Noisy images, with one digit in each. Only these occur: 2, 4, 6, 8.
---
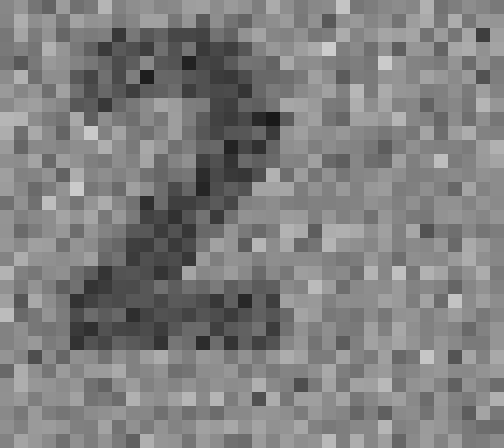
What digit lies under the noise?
2
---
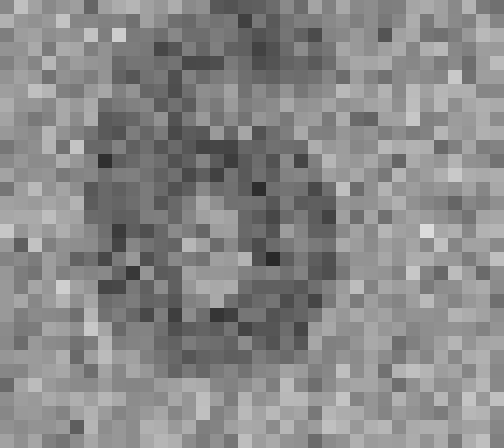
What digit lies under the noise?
6
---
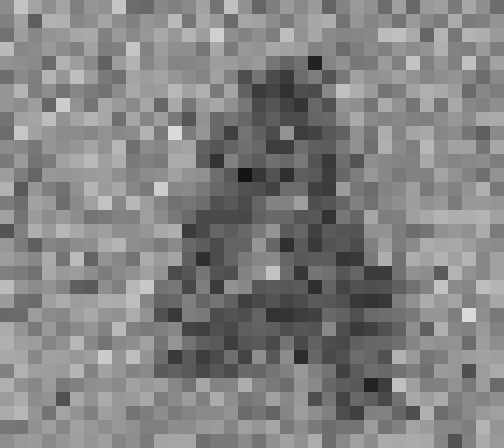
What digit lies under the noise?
4
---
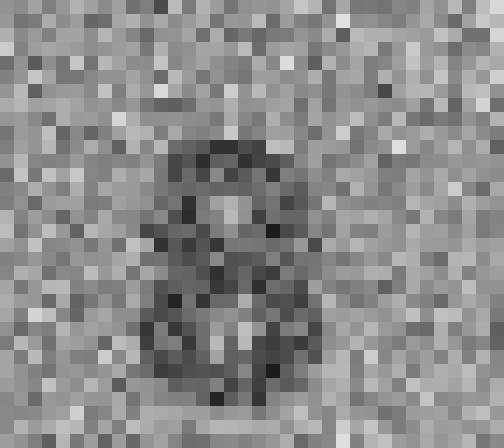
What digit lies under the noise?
8
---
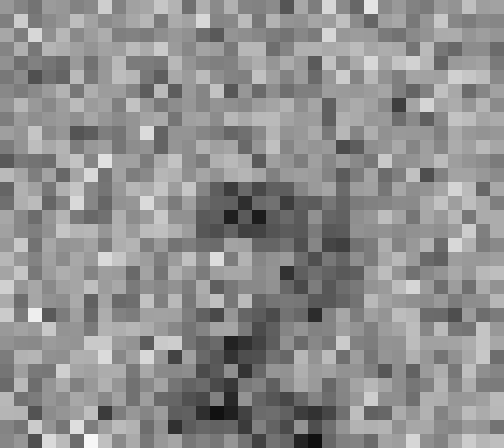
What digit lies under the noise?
2
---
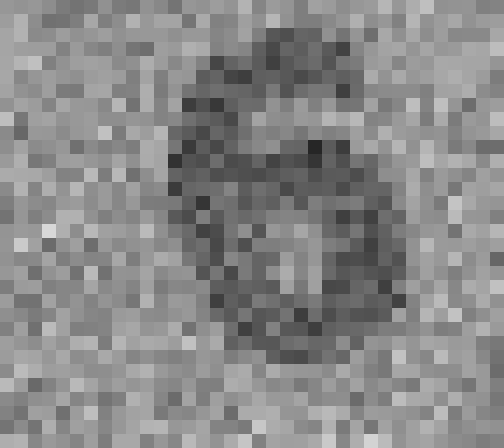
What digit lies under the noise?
6
